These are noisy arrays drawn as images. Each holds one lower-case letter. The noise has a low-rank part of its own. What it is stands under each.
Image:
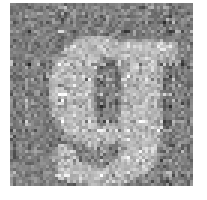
g
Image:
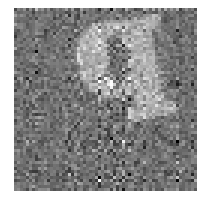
q
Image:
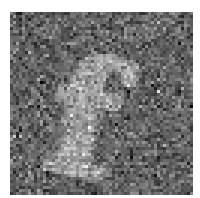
f
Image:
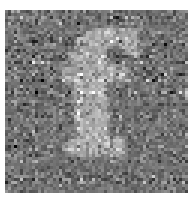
f
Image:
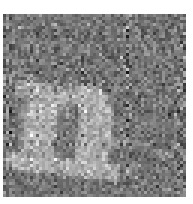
n
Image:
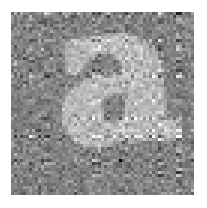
a
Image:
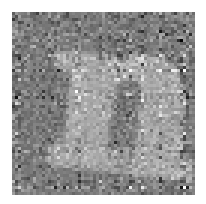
n
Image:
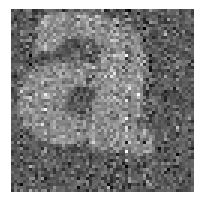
a
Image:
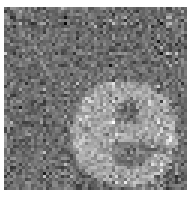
e
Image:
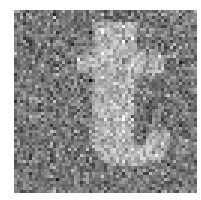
t
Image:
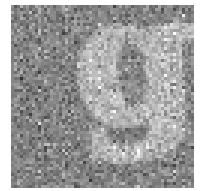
g
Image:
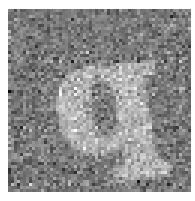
q
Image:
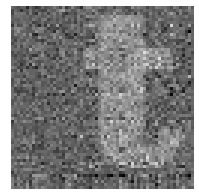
t
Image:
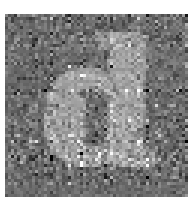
d
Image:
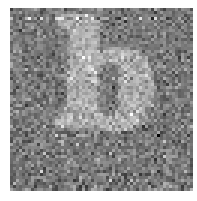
b
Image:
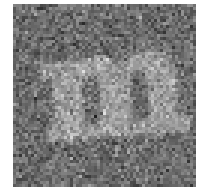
m
